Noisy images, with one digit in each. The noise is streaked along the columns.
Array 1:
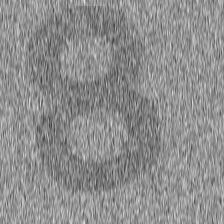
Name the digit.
8
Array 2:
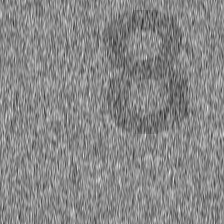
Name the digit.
8
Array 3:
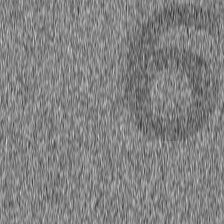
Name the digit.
6
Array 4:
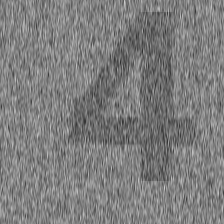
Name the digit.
4
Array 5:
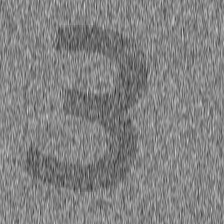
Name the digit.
3
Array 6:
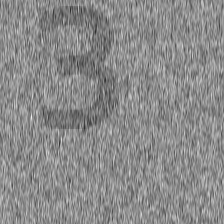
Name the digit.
3
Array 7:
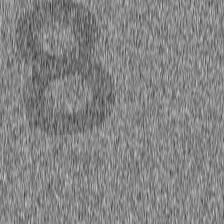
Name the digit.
8
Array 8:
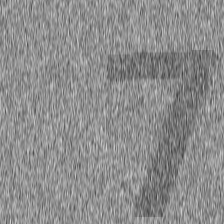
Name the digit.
7
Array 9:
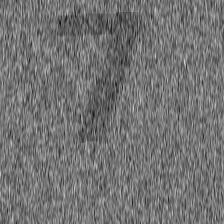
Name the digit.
7
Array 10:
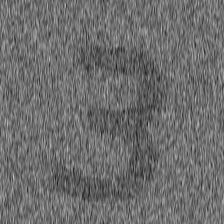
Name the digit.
3
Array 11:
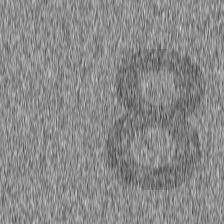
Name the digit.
8
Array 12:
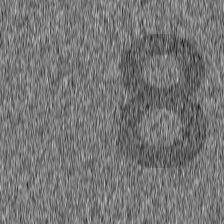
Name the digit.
8
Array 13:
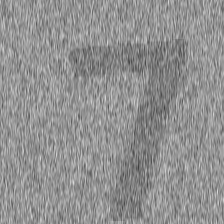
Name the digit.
7
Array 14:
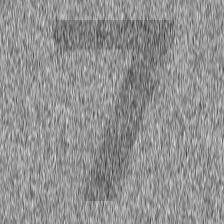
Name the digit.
7
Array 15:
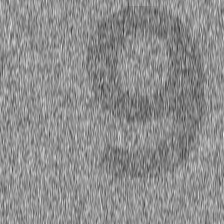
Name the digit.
9
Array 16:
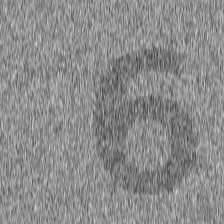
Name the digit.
6
